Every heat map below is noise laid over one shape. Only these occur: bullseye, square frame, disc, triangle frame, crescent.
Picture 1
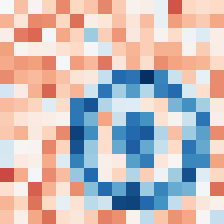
bullseye
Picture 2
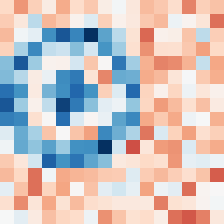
bullseye
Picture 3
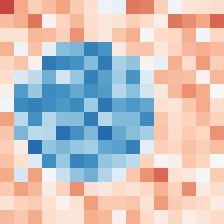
disc
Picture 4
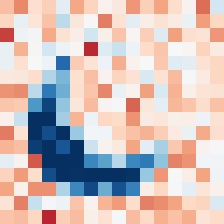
crescent
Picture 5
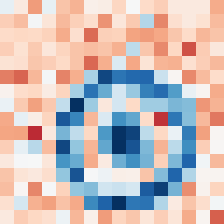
bullseye
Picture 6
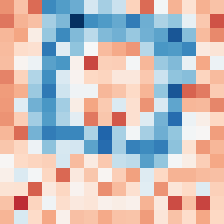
square frame
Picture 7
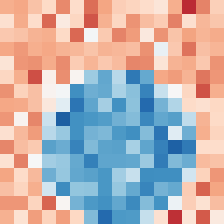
disc
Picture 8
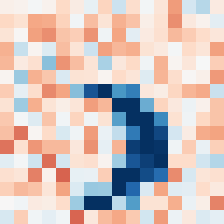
crescent
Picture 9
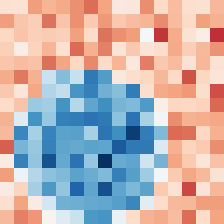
disc
